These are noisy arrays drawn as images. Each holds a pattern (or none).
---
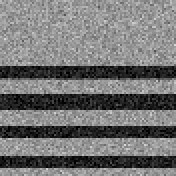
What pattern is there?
bands of rows
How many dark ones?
4
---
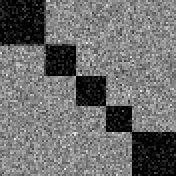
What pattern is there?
blocks along the diagonal
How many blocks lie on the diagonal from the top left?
5
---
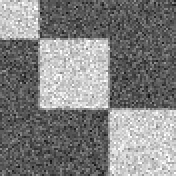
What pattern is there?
blocks along the diagonal
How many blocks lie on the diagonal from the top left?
3
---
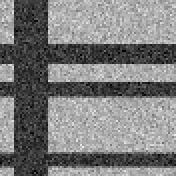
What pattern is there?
bands of rows crossing bands of columns
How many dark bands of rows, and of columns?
3 and 1
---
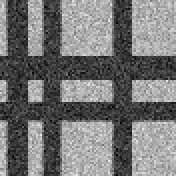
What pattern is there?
bands of rows crossing bands of columns
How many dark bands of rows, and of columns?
2 and 3
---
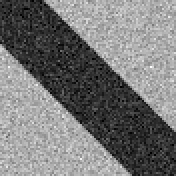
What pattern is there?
a diagonal band
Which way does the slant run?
top left to bottom right
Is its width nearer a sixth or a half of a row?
a half
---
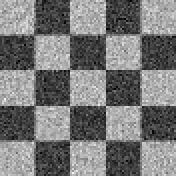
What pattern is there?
a checkerboard
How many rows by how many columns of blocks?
5 by 5
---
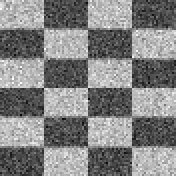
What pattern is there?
a checkerboard
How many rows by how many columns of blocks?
6 by 4
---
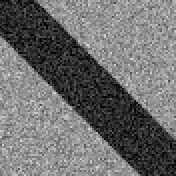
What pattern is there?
a diagonal band
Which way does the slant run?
top left to bottom right
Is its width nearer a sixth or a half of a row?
a half
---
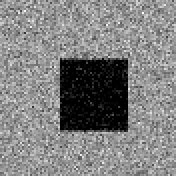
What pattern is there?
one block
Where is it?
centre
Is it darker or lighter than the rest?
darker
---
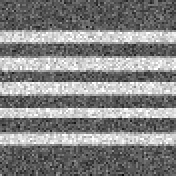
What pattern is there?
bands of rows
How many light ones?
5
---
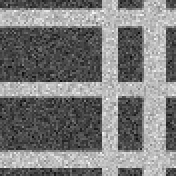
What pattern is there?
bands of rows crossing bands of columns
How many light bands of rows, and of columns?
3 and 2
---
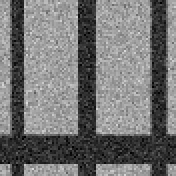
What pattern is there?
bands of rows crossing bands of columns
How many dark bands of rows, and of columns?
1 and 3
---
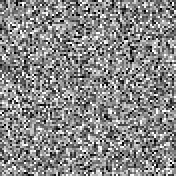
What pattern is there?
only noise
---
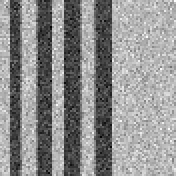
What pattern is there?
bands of columns
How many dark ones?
4
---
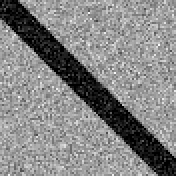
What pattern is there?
a diagonal band
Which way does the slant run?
top left to bottom right
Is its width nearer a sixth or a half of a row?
a sixth
